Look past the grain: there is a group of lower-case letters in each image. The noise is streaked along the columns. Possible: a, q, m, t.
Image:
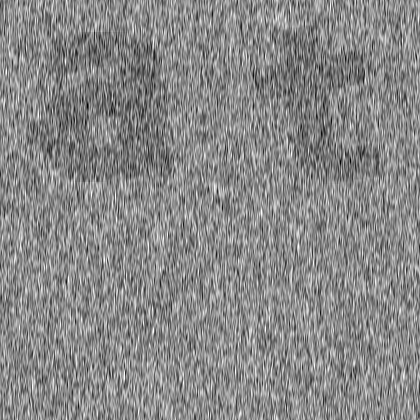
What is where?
top left: a; top right: t
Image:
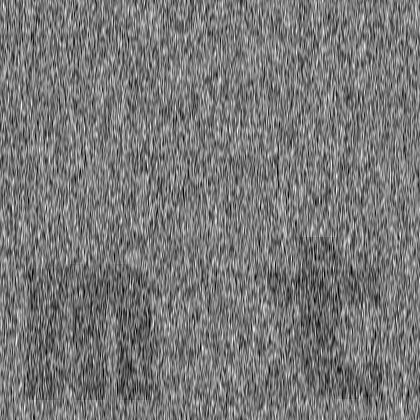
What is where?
bottom left: m; bottom right: t
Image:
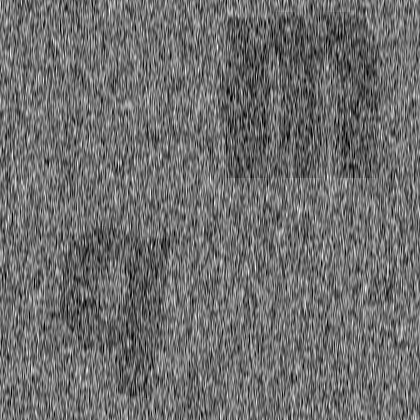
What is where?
top right: m; bottom left: q
